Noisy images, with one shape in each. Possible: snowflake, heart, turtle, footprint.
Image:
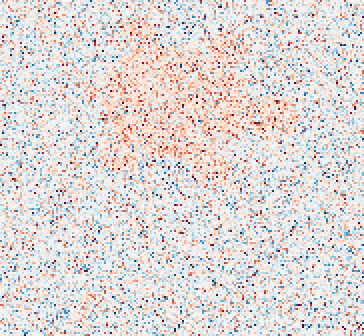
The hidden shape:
turtle
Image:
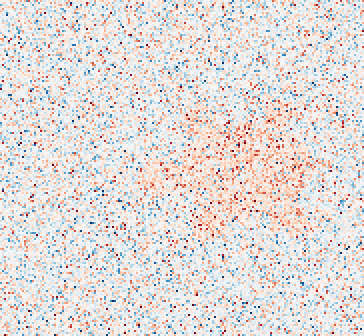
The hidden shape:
turtle
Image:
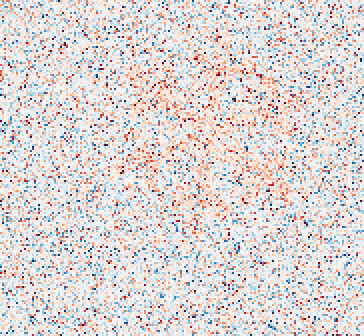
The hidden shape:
snowflake
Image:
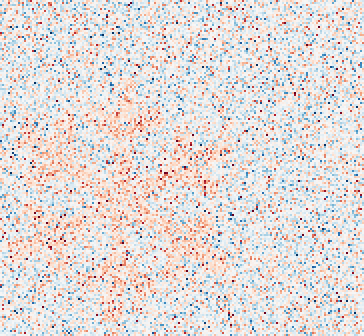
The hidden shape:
snowflake
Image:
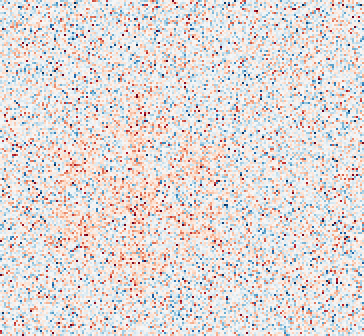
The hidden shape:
snowflake
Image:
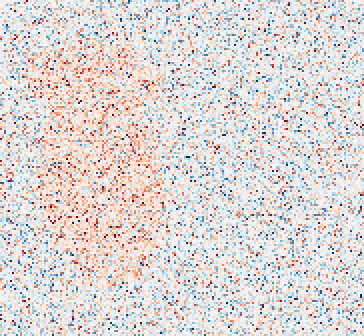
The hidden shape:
footprint
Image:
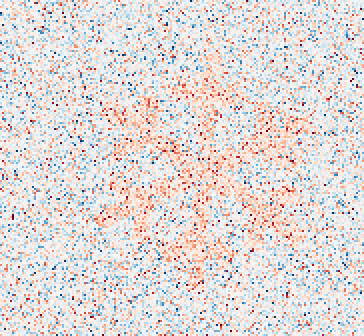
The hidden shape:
snowflake
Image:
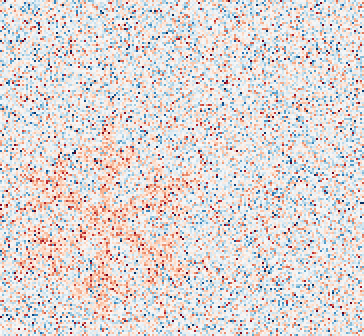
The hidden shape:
snowflake
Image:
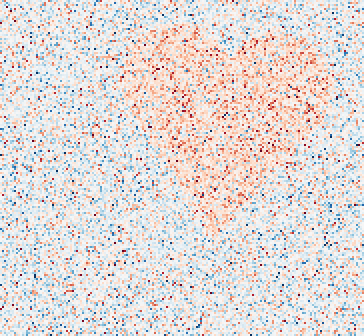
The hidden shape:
heart
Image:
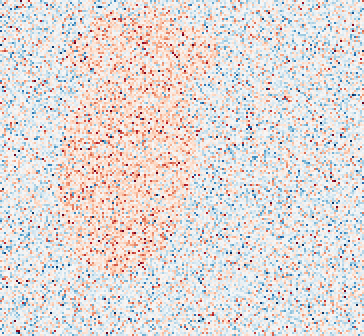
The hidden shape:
footprint
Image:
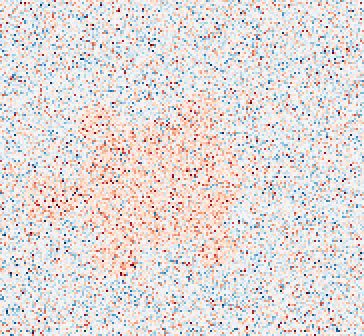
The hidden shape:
turtle
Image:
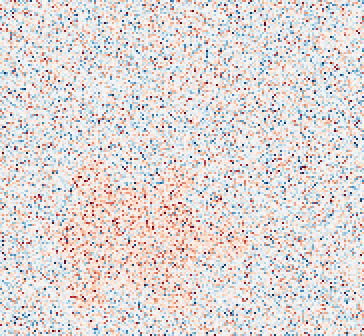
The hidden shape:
turtle
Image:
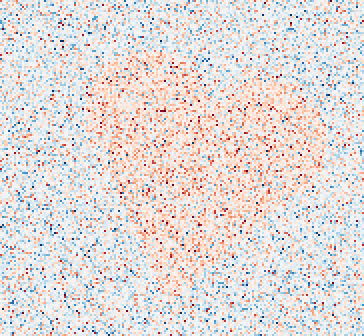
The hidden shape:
heart
